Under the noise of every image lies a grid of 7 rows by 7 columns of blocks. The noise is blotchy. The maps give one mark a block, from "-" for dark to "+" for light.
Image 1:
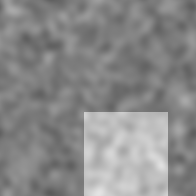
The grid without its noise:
- - - - - - -
- - - - - - -
- - - - - - -
- - - - - - -
- - - + + + -
- - - + + + -
- - - + + + -
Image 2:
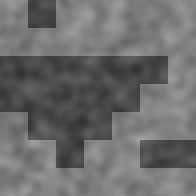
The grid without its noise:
+ - + + + + +
+ + + + + + +
- - - - - - +
- - - - - + +
+ - - - + + +
+ + - + + - -
+ + + + + + +
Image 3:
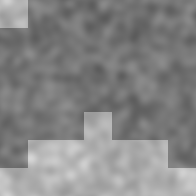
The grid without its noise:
+ - - - - - -
- - - - - - -
- - - - - - -
- - - - - - -
- - - + - - -
- + + + + + -
+ + + + + + +
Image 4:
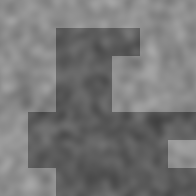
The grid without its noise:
+ + + + + + +
+ + - - - + +
+ + - - + + +
+ + - - + + +
+ - - - - - -
+ - - - - - +
+ + - - - - -
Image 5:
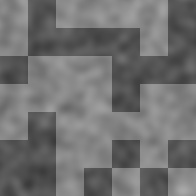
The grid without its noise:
+ - + + + + -
+ - - - - + -
- + + + - - -
+ + + + - + +
+ - + + + + +
- - + + - + -
- - + - + - +
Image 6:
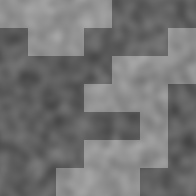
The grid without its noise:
+ + + + - - -
- + + - - - +
- - - - + + +
- - - + + + -
- - - - - + -
- - - + + + -
- - + + + - -
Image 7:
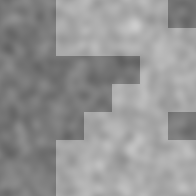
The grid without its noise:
- - + + + + -
- - + + + + +
- - - - - + +
- - - - + + +
- - - + + + -
- - + + + + +
- - + + + + +
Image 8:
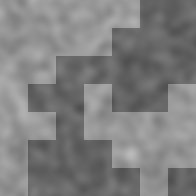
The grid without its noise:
+ + + + + - -
+ + + + - - -
+ + - - - - -
+ - - + - - +
+ + - + + + +
+ - - - + + +
+ - - - - + -
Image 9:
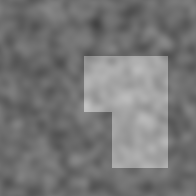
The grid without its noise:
- - - - - - -
- - - - - - -
- - - + + + -
- - - + + + -
- - - - + + -
- - - - + + -
- - - - - - -
